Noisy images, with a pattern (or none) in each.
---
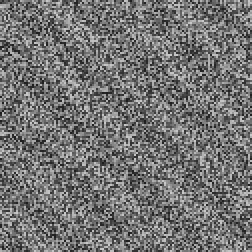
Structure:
diagonal stripes
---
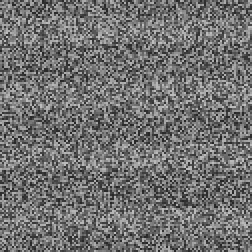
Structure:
horizontal stripes
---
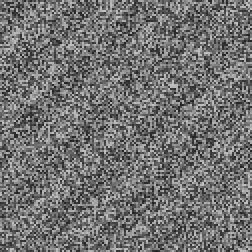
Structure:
diagonal stripes
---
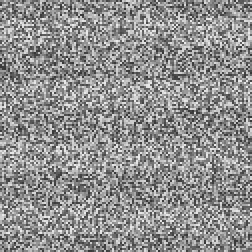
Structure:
horizontal stripes
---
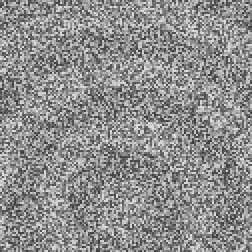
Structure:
rings round one point
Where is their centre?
bottom middle
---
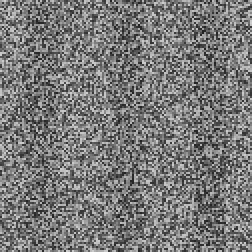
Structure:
vertical stripes
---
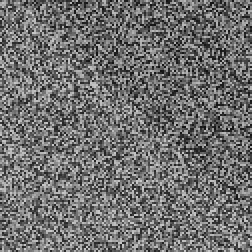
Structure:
a sharp edge
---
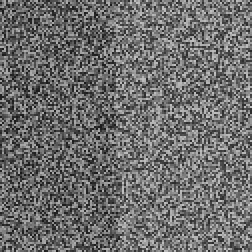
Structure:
a sharp edge
